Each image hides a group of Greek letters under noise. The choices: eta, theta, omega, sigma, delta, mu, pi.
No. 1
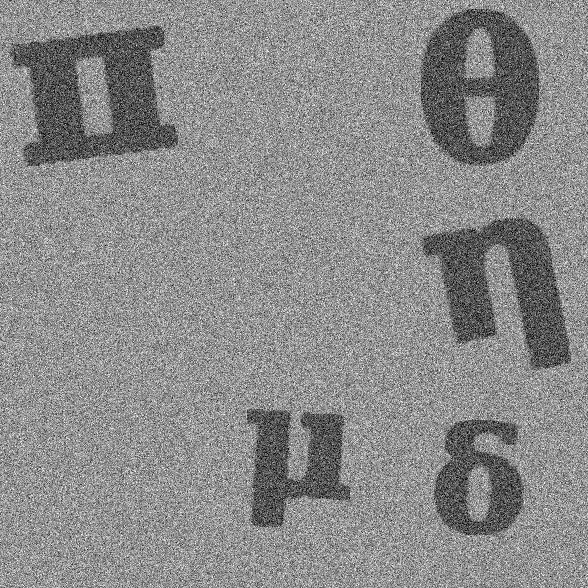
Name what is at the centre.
nothing
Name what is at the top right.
theta
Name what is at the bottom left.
nothing
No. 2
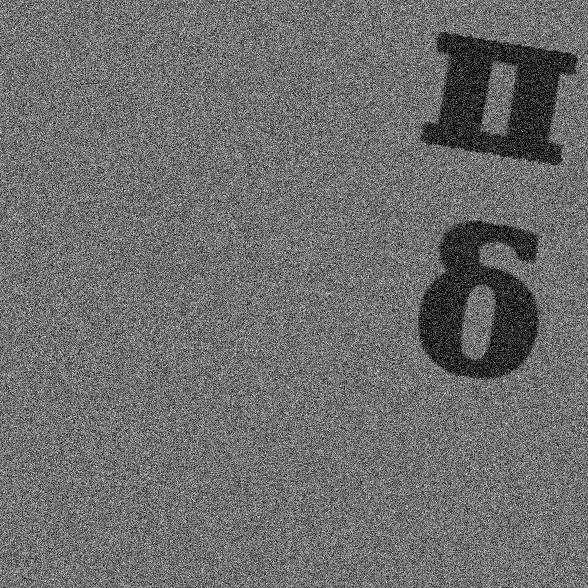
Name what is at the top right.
pi
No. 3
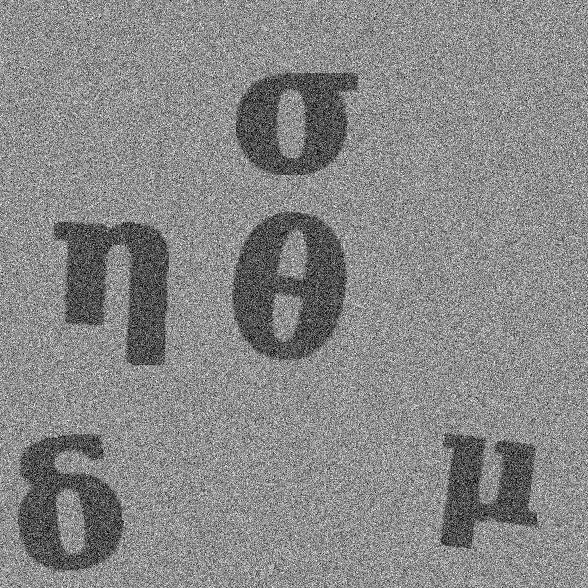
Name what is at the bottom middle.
nothing
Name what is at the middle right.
nothing
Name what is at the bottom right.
mu
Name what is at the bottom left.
delta
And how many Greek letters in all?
5
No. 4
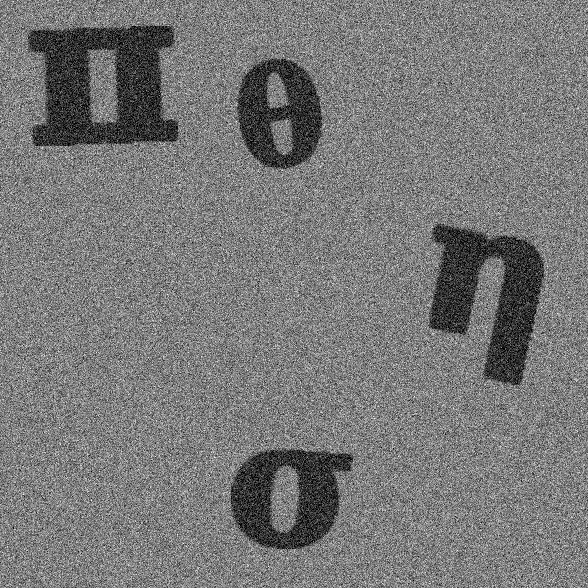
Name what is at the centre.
nothing
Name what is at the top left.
pi
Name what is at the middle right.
eta
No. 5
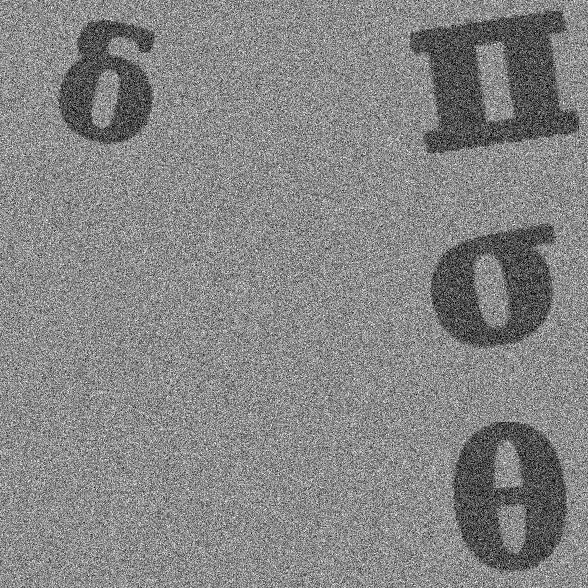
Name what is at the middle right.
sigma
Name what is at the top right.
pi
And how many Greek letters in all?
4
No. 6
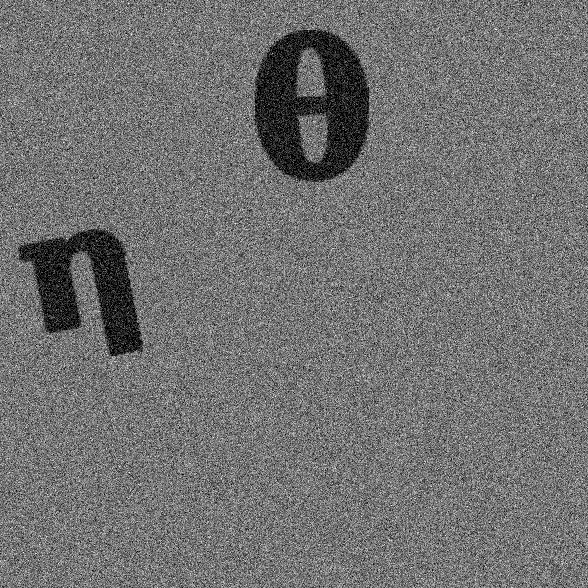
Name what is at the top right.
nothing
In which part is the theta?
top middle
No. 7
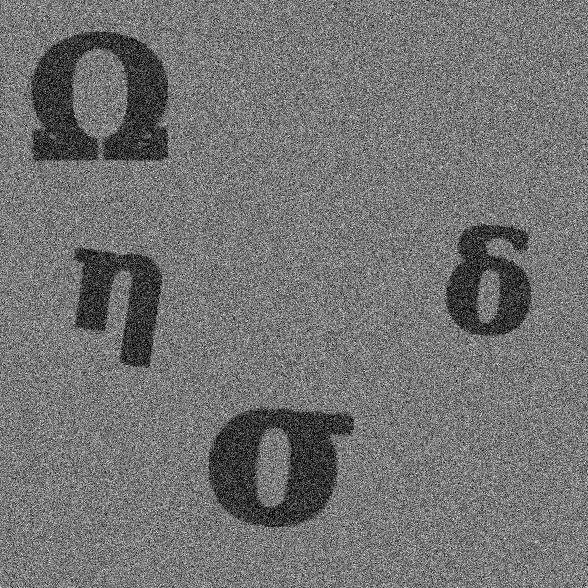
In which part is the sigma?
bottom middle
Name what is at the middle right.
delta
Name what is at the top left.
omega
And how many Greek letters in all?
4
